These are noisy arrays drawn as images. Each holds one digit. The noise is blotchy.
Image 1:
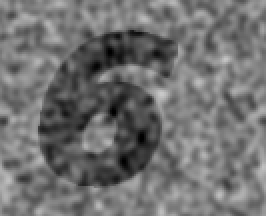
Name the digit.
6
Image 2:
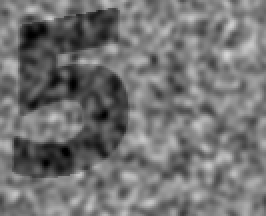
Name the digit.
5
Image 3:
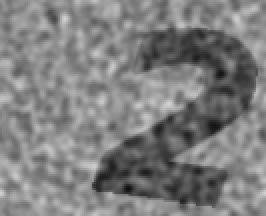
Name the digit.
2
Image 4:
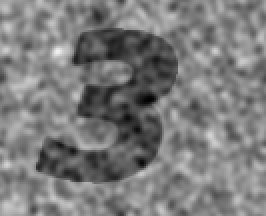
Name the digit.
3
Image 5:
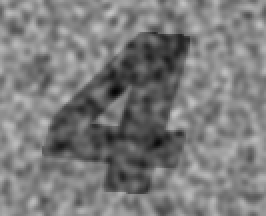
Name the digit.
4
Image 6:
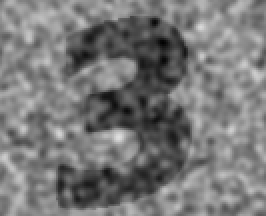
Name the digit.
3
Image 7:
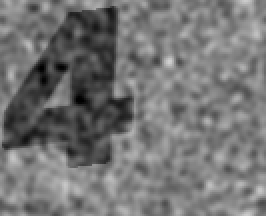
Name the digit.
4
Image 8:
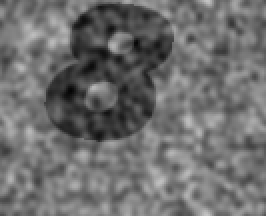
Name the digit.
8
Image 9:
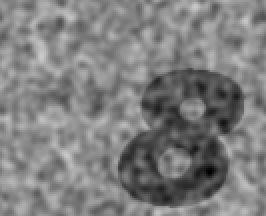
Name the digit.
8
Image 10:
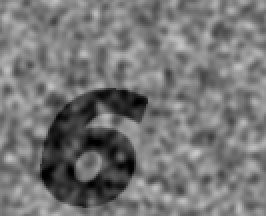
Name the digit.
6
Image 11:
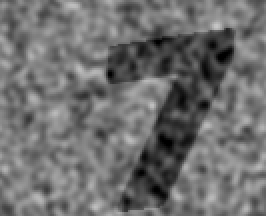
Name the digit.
7
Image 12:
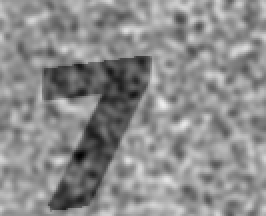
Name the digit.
7
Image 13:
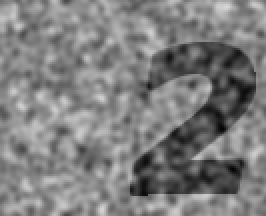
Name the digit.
2
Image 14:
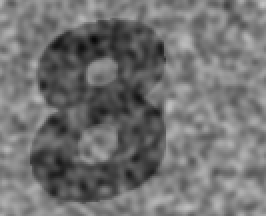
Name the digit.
8
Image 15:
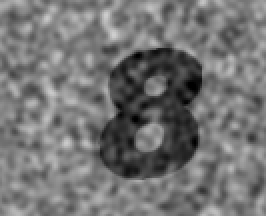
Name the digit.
8
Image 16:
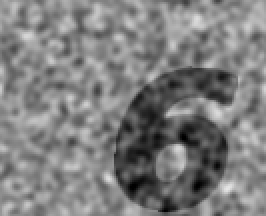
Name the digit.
6
